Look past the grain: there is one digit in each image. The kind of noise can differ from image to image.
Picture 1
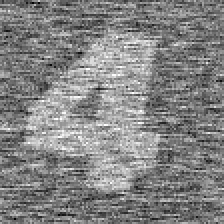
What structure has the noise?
streaked along the rows
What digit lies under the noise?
4
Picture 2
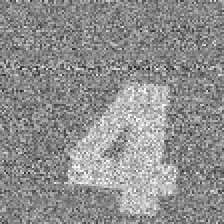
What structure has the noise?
rows of uneven size
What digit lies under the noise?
4
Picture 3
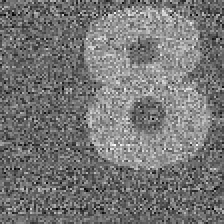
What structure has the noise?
rows of uneven size
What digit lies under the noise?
8
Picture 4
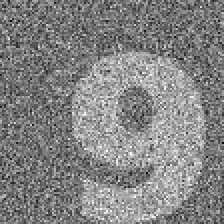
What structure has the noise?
low rank plus noise
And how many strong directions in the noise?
two
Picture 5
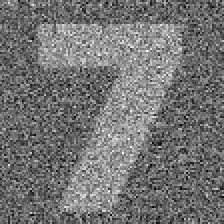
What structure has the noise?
low rank plus noise
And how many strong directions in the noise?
five to eight
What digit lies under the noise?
7
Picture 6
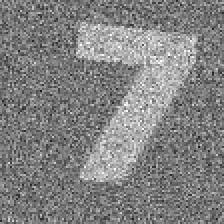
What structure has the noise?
low rank plus noise
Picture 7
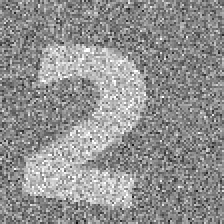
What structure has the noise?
independent entries
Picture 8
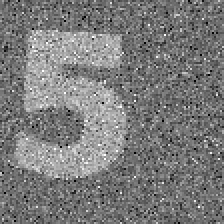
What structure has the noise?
heavy tails
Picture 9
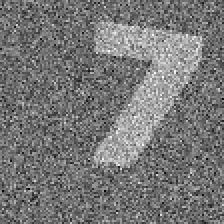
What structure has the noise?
independent entries
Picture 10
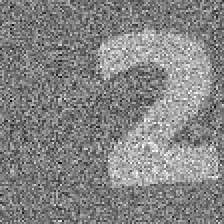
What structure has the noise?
low rank plus noise
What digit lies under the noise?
2
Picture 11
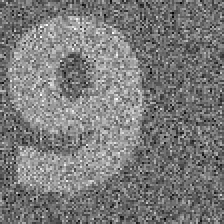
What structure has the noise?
low rank plus noise
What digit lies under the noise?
9
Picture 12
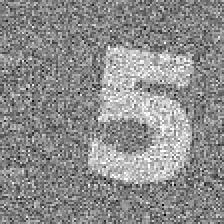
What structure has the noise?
low rank plus noise
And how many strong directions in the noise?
five to eight
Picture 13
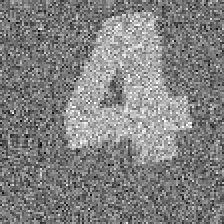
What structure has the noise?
low rank plus noise
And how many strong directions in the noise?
three or four
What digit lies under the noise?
4
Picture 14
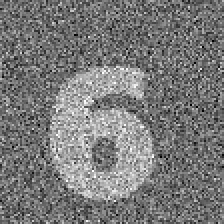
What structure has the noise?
low rank plus noise
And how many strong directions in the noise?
two
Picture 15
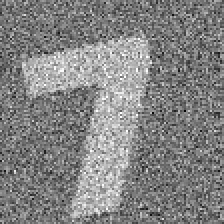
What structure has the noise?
low rank plus noise
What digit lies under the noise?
7
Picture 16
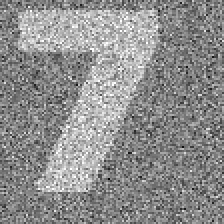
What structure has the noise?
low rank plus noise
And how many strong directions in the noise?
three or four
